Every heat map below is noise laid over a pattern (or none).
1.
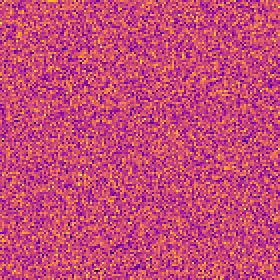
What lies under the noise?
only noise
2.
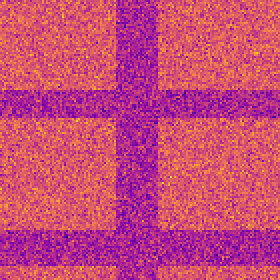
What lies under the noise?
bands of rows crossing bands of columns
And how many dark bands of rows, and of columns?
2 and 1
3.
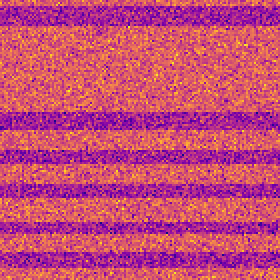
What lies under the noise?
bands of rows
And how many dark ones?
6
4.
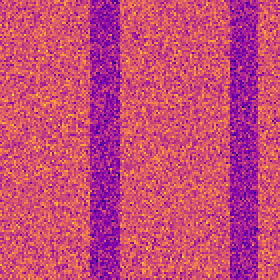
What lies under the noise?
bands of columns
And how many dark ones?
2
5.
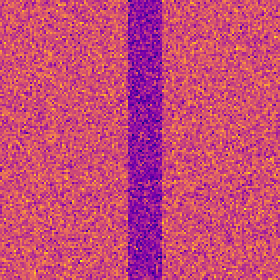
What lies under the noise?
one band of columns
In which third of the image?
middle
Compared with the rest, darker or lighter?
darker
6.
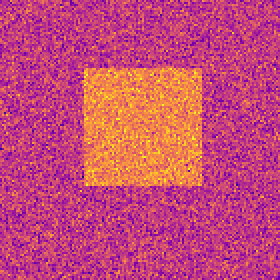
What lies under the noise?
one block
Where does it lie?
centre
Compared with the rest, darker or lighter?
lighter
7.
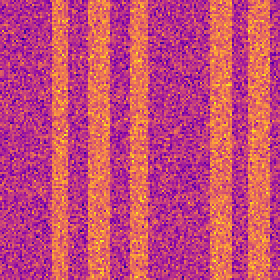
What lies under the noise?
bands of columns
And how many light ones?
5
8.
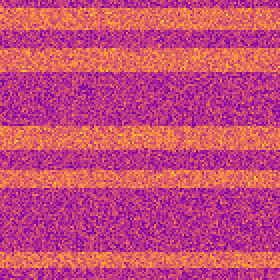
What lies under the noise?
bands of rows
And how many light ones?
5
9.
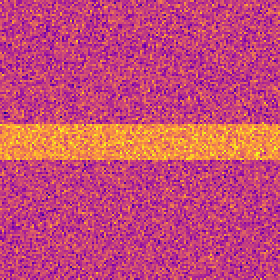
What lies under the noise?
one band of rows
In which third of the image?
middle
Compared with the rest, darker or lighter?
lighter
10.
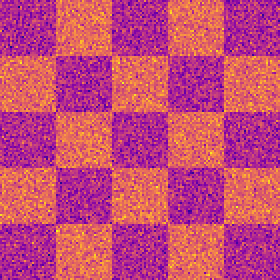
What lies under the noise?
a checkerboard
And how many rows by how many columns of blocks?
5 by 5
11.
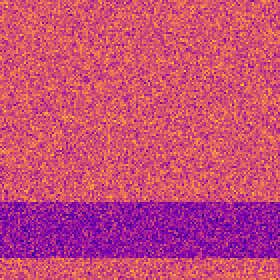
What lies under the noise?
one band of rows
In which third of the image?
bottom
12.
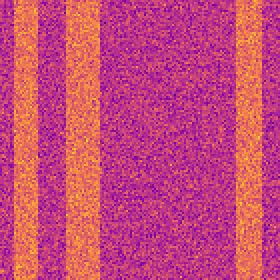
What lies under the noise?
bands of columns
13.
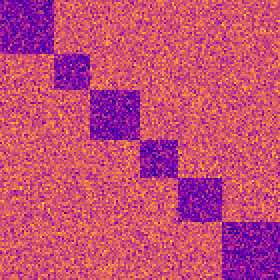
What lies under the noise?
blocks along the diagonal
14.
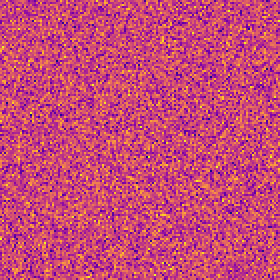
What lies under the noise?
only noise
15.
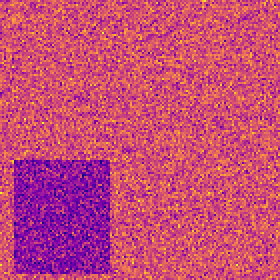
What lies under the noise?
one block
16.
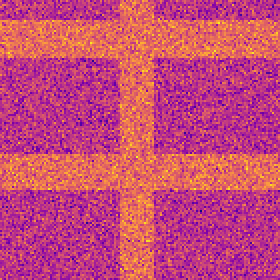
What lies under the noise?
bands of rows crossing bands of columns
